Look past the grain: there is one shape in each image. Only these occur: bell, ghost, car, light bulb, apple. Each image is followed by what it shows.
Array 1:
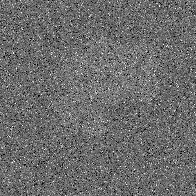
car
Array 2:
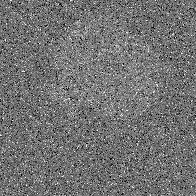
apple
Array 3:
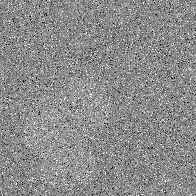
car
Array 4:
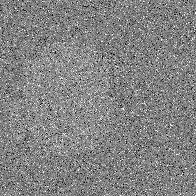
apple
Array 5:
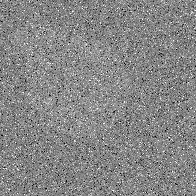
light bulb
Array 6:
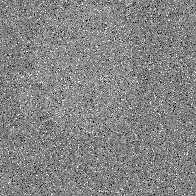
apple
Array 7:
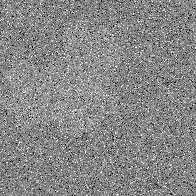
car
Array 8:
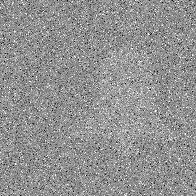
bell
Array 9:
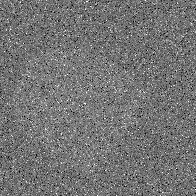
ghost
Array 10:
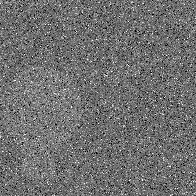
light bulb
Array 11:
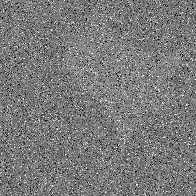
bell
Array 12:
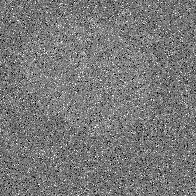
apple
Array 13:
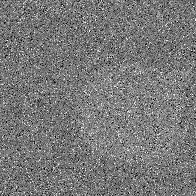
ghost
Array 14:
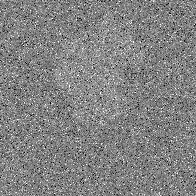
car
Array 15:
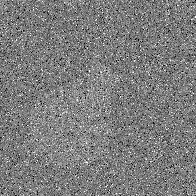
light bulb
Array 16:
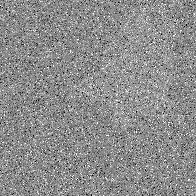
bell
